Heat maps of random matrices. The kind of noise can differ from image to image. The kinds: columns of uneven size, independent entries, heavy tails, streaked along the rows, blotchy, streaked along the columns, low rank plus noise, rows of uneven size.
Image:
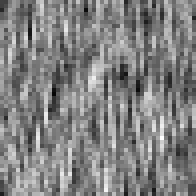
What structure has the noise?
streaked along the columns
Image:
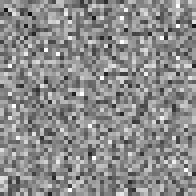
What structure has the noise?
independent entries
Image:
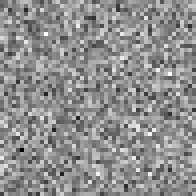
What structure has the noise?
independent entries
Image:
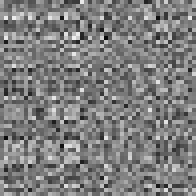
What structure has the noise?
low rank plus noise
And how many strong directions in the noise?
one
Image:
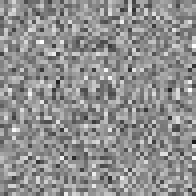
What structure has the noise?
low rank plus noise
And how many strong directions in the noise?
three or four
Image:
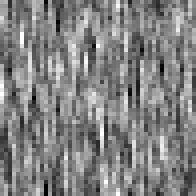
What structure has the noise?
streaked along the columns
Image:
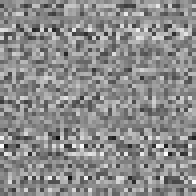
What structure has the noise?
rows of uneven size
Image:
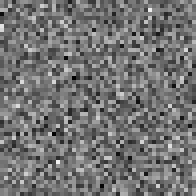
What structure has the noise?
independent entries
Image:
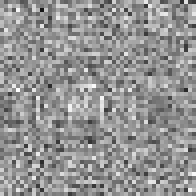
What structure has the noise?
low rank plus noise
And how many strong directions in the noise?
three or four
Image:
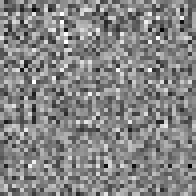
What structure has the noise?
low rank plus noise
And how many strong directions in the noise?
five to eight
